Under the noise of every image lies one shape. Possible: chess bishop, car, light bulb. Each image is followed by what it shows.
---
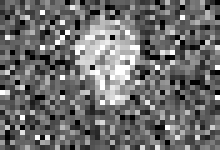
light bulb
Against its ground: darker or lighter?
lighter
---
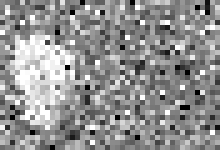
light bulb
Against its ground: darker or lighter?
lighter
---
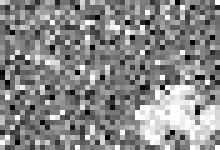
car
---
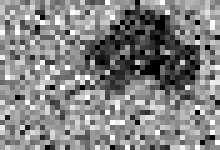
car
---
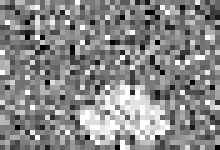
car
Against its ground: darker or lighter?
lighter
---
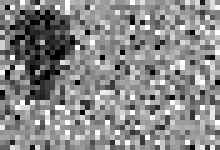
light bulb
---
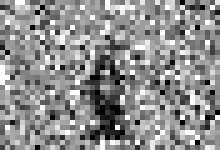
chess bishop
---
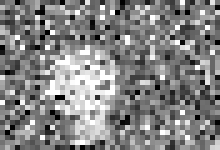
light bulb
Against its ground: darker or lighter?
lighter
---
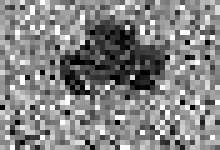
car
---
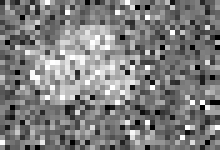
car
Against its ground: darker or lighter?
lighter
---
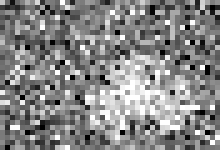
car
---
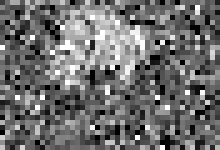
car
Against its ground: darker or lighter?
lighter
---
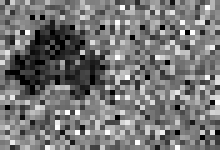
car
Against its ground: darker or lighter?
darker
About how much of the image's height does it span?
half
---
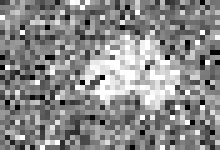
car
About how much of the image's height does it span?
half
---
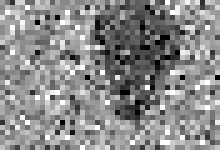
light bulb
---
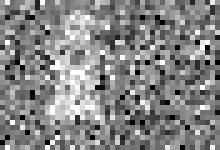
chess bishop
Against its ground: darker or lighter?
lighter
